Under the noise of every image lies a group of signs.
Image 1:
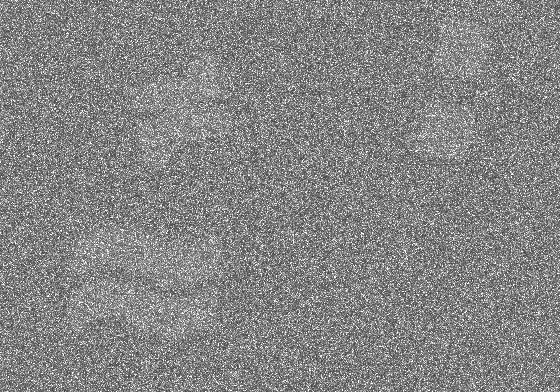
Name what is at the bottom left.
approximately sign
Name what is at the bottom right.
nothing
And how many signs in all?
3
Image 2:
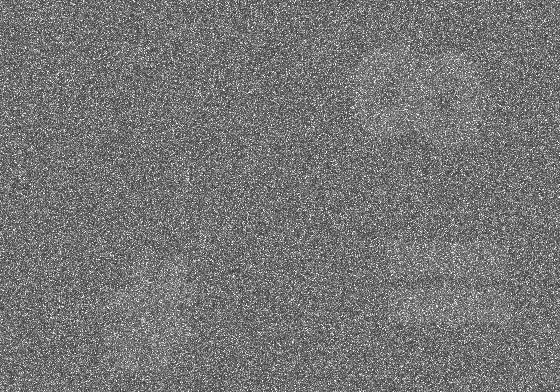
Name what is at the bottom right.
equals sign
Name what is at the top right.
infinity sign
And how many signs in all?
3
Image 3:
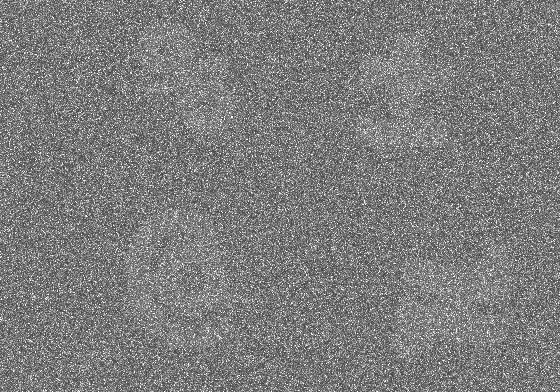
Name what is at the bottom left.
at sign
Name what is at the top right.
plus-minus sign
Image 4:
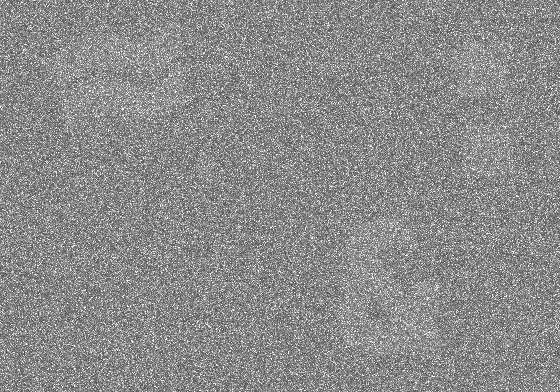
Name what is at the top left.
approximately sign
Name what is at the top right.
colon
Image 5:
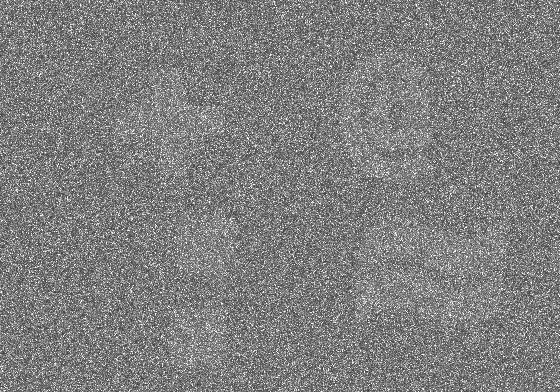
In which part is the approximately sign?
bottom right
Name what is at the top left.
plus sign
